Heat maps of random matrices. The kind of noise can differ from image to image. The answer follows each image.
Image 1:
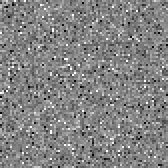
heavy tails
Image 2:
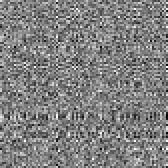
low rank plus noise
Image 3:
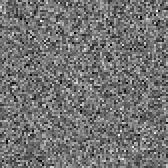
independent entries
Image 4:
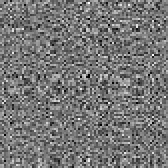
low rank plus noise
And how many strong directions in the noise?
two
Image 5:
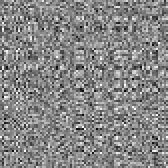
low rank plus noise
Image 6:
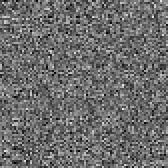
low rank plus noise
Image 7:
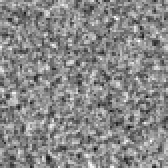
blotchy
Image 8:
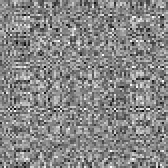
low rank plus noise
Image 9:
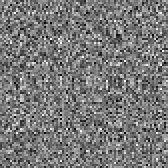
low rank plus noise
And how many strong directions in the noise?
three or four
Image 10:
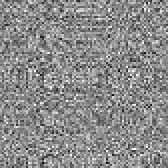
low rank plus noise
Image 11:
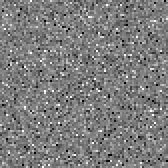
heavy tails
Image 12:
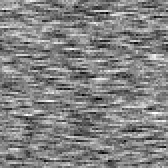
streaked along the rows
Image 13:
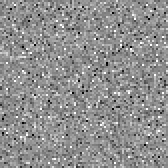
heavy tails
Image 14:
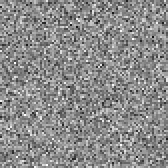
independent entries
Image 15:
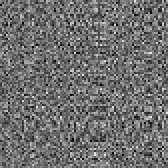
low rank plus noise
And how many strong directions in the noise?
one
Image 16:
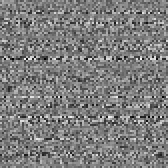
rows of uneven size
